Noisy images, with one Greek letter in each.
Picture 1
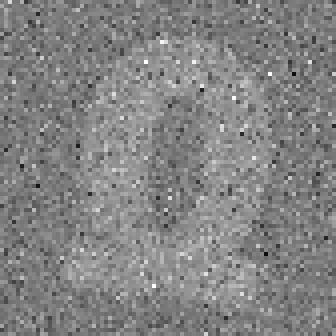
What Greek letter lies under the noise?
omega
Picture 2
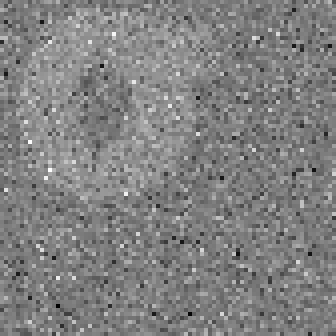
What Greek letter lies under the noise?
sigma
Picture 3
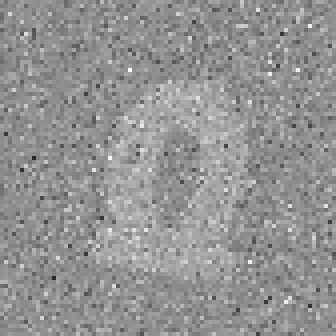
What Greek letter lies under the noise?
omega
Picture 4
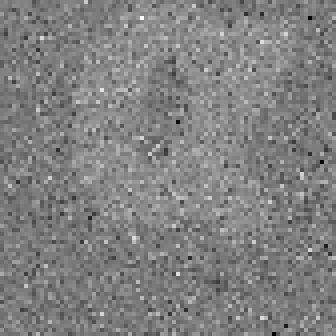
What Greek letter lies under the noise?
alpha
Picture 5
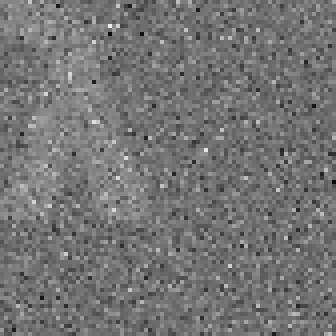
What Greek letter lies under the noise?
lambda
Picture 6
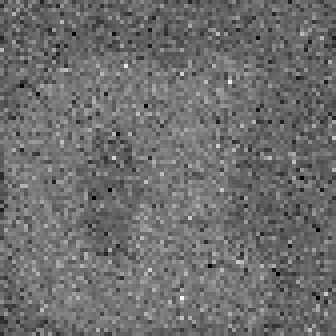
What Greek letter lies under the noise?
alpha
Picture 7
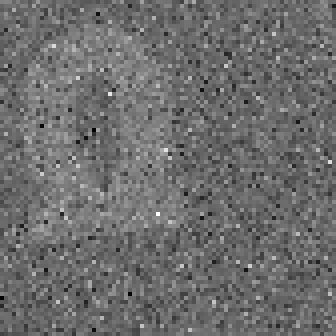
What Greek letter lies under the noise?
omega
